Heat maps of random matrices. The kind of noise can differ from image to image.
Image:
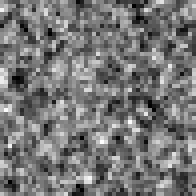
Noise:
blotchy
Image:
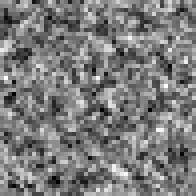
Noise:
blotchy
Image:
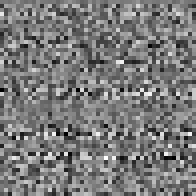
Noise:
rows of uneven size
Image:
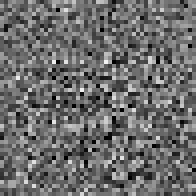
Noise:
low rank plus noise
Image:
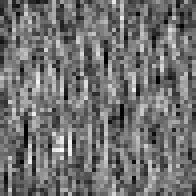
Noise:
streaked along the columns
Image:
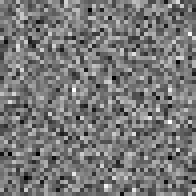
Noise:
independent entries
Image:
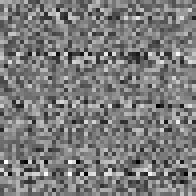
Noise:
rows of uneven size
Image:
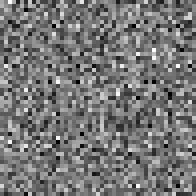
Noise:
low rank plus noise
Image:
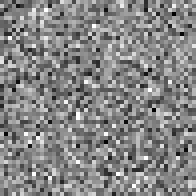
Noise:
independent entries
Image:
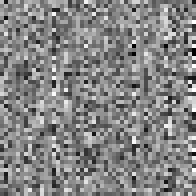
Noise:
columns of uneven size
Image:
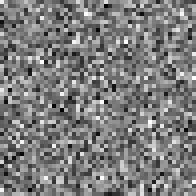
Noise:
independent entries
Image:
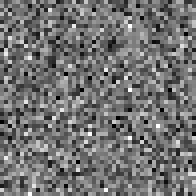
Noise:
independent entries
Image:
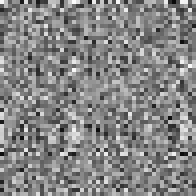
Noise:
low rank plus noise
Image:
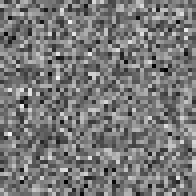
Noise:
independent entries
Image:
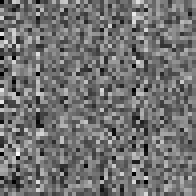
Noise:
columns of uneven size
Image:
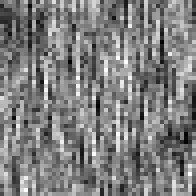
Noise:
streaked along the columns
